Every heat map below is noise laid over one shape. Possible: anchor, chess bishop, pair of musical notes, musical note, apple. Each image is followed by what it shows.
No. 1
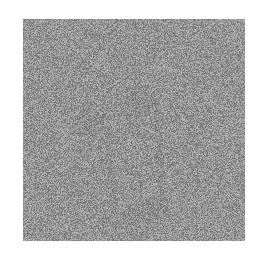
pair of musical notes
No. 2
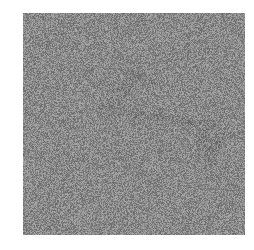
musical note
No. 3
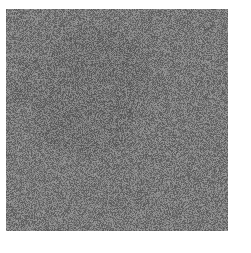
apple
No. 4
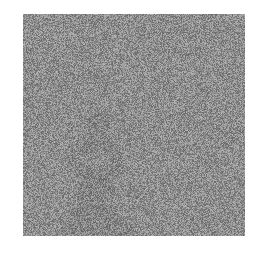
chess bishop
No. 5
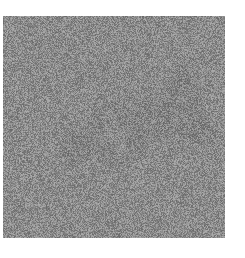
chess bishop
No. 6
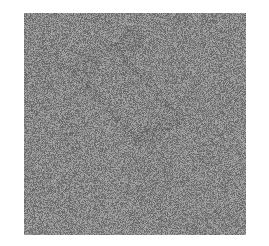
pair of musical notes
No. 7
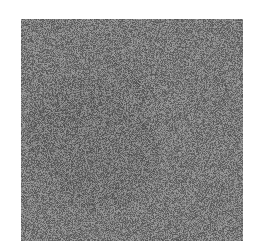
apple
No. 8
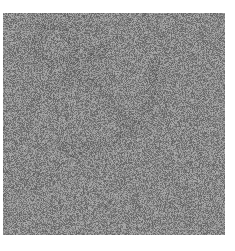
anchor
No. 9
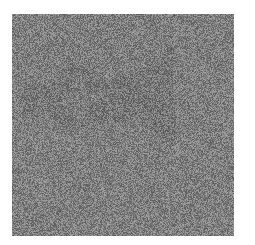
chess bishop
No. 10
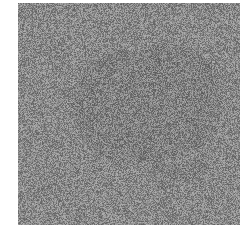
apple
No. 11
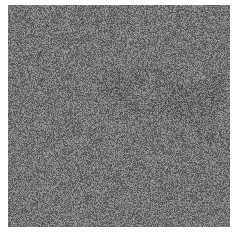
chess bishop
